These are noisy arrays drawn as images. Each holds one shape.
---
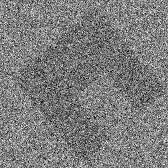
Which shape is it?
square with a notch
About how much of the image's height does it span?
nearly all
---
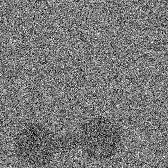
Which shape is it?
dumbbell
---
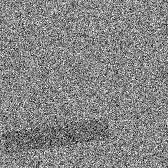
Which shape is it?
bar
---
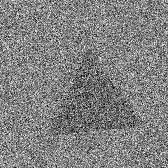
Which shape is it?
triangle
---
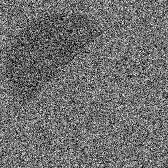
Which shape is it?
half disc
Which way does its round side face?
up and left
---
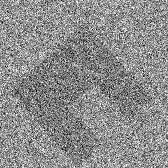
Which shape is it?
square with a notch
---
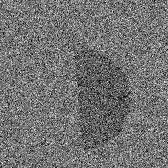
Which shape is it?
half disc
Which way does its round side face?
right
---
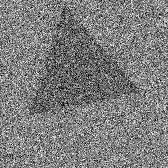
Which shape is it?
triangle
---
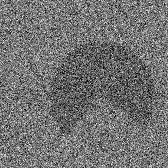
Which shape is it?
disc with a wedge cut out
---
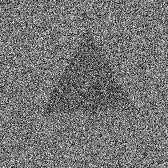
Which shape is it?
triangle
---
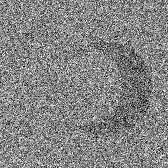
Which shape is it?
crescent
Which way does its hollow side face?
left
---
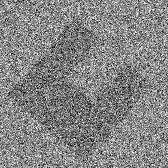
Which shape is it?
square with a notch
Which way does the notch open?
up and right
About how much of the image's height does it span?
nearly all
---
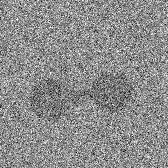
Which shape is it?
dumbbell
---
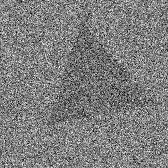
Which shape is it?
triangle
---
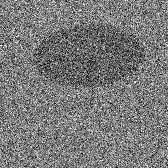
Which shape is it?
ellipse
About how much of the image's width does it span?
two thirds
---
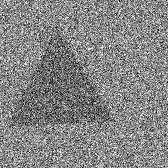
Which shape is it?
triangle
